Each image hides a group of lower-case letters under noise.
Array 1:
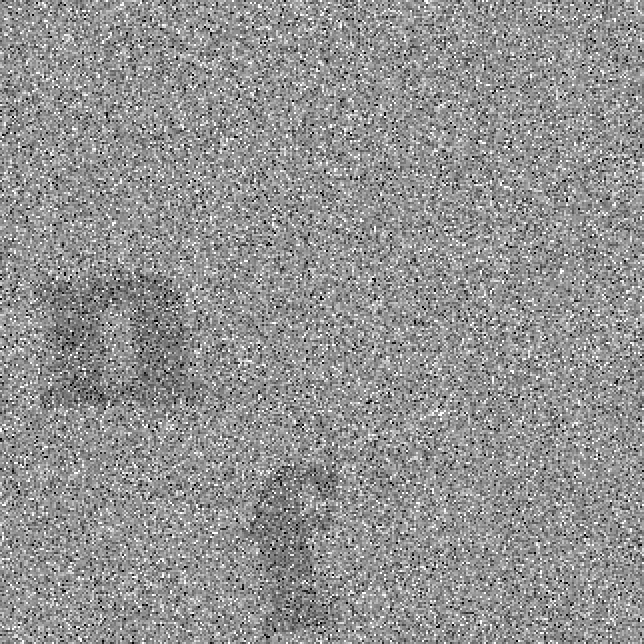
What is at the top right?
nothing
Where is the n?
middle left
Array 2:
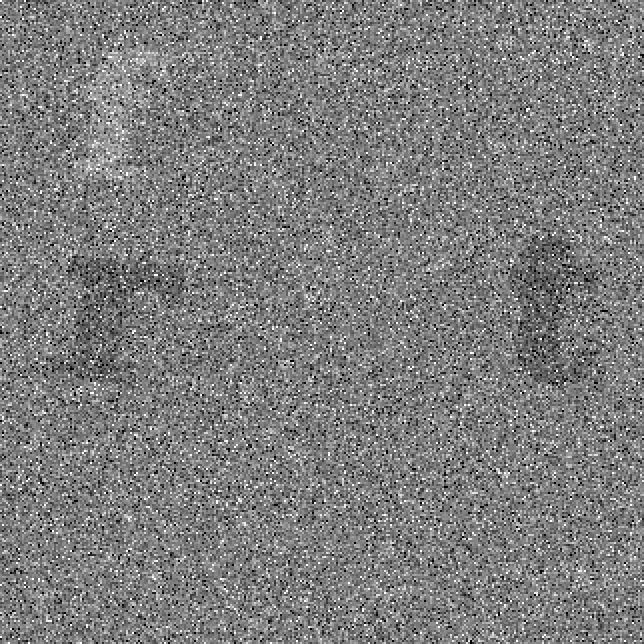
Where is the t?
middle right
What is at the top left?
f
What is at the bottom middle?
nothing
